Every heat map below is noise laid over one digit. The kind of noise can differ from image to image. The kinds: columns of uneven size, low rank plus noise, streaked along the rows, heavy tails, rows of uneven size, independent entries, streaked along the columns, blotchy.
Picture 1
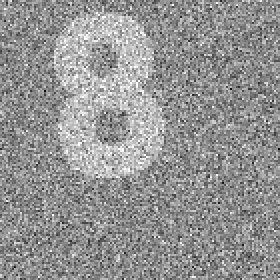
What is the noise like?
independent entries
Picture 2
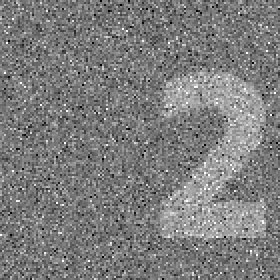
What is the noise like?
heavy tails
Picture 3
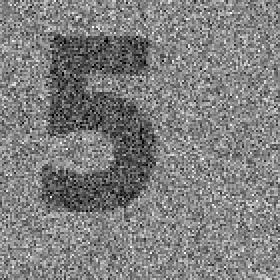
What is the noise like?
independent entries
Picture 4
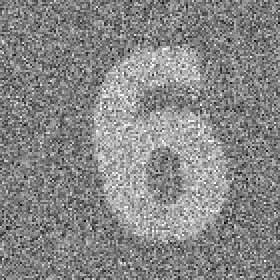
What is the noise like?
independent entries
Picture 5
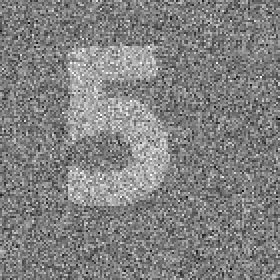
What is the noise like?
independent entries
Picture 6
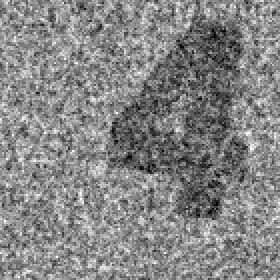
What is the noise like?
blotchy
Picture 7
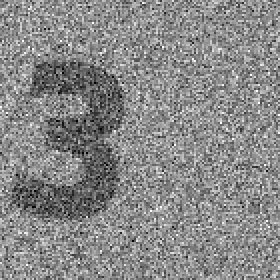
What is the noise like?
low rank plus noise
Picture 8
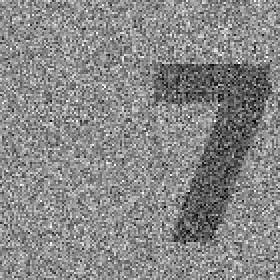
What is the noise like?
low rank plus noise
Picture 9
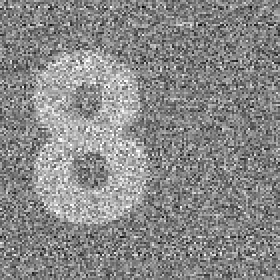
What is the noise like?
rows of uneven size
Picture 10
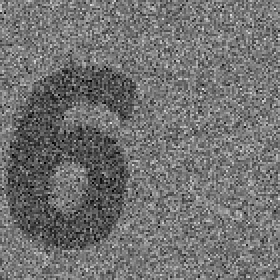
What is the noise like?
independent entries
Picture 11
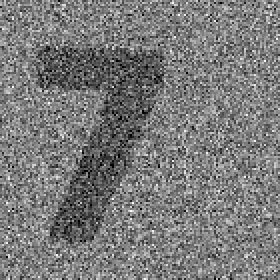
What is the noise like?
low rank plus noise
